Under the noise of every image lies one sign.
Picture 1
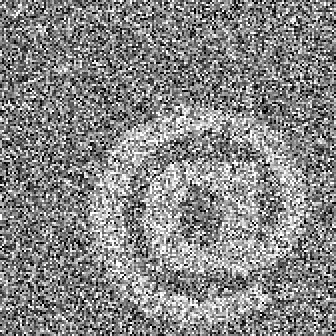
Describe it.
light at sign
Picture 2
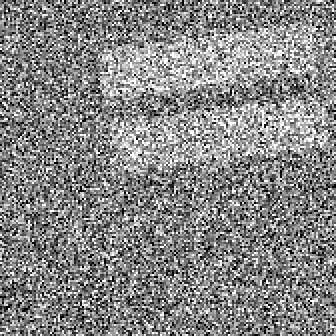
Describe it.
light equals sign
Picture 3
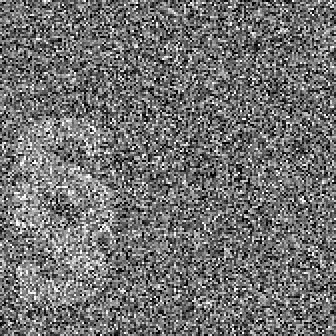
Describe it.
light section sign
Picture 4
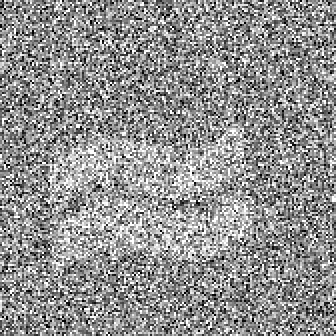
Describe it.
light approximately sign
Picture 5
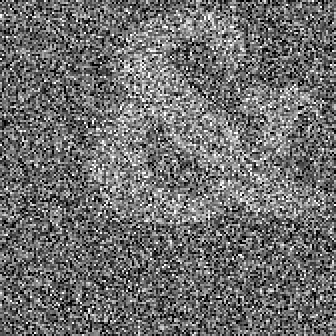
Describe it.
light ampersand
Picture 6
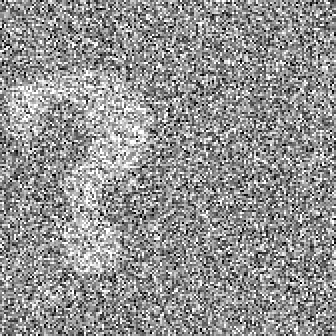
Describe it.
light question mark
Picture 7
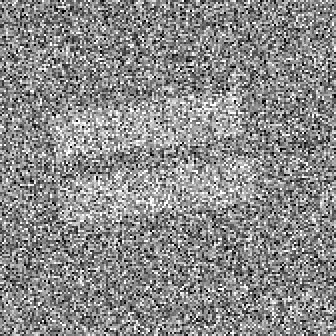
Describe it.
light equals sign
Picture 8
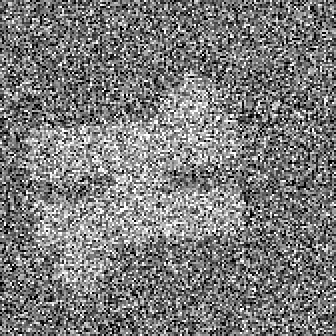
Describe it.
light not-equal sign
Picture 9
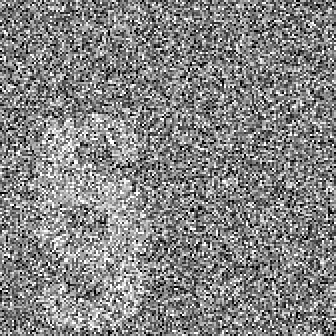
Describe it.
light section sign
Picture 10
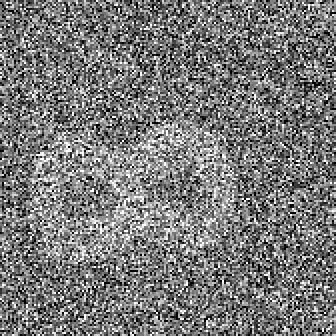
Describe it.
light infinity sign
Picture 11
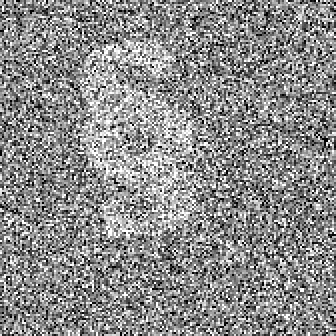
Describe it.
light section sign
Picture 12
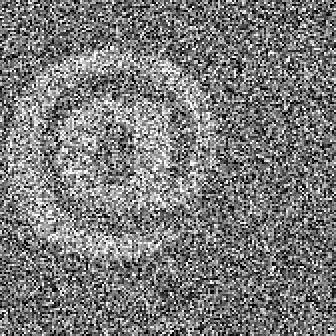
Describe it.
light at sign
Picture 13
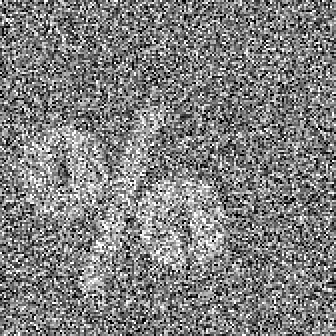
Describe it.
light percent sign
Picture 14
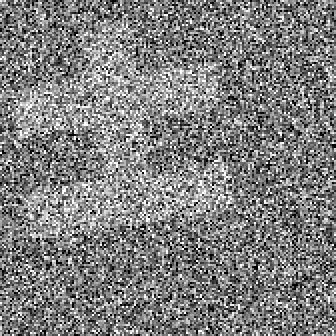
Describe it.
light plus-minus sign
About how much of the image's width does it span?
two thirds
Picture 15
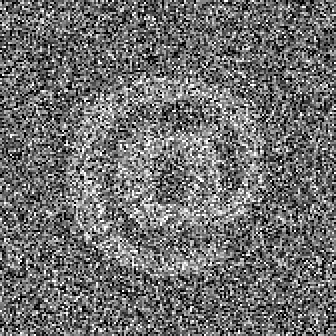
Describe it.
light at sign
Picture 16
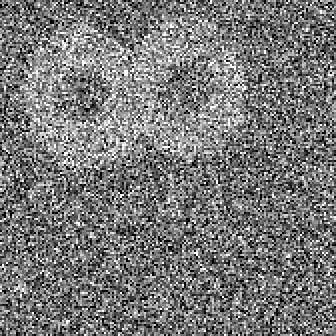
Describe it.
light infinity sign
